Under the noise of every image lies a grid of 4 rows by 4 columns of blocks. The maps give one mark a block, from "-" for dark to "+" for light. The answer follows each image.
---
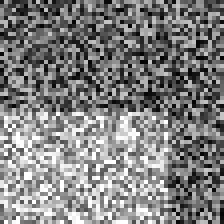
----
----
+++-
+++-
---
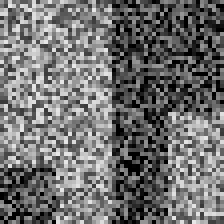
++--
++--
++-+
-+-+
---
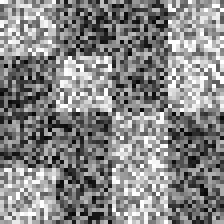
+--+
-+-+
--+-
+-+-
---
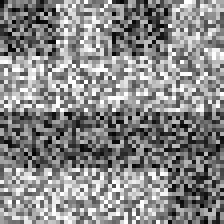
-+-+
++++
----
+++-
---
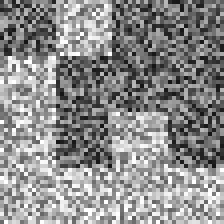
-+--
+---
+-+-
++++
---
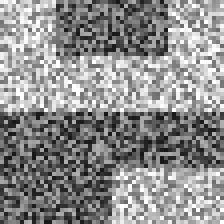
+--+
++++
----
--++
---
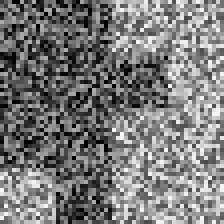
--++
---+
--++
+-++
